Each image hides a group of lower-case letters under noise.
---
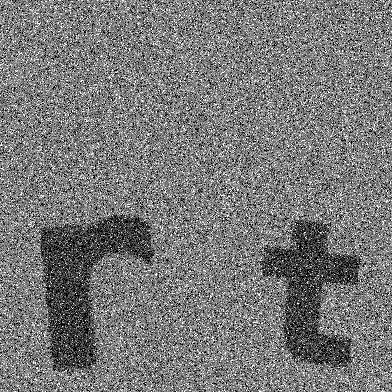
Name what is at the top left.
nothing
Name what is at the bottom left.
r
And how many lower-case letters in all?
2
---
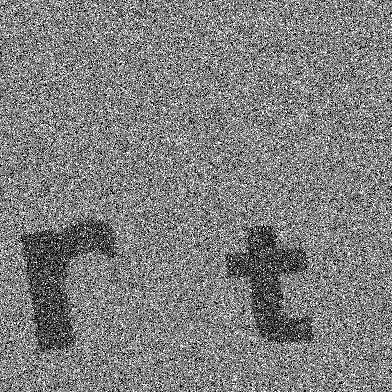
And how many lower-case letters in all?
2
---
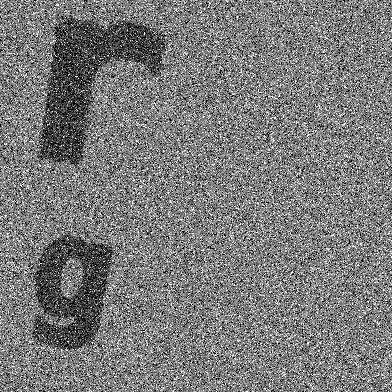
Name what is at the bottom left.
g
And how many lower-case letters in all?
2
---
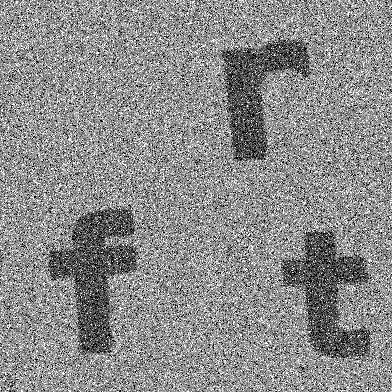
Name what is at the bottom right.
t
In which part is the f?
bottom left
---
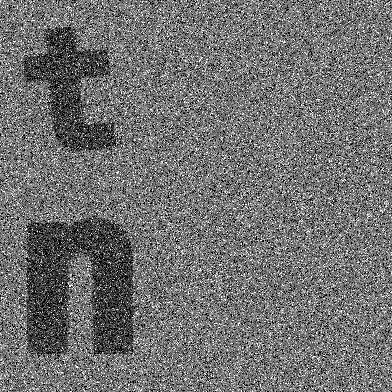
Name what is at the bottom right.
nothing
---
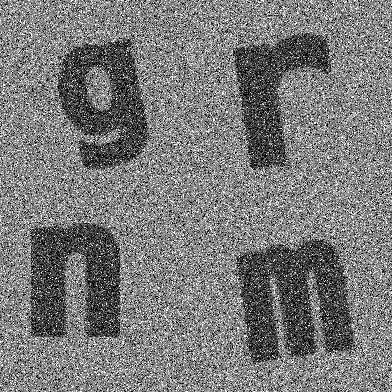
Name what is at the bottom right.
m
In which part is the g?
top left
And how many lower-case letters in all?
4
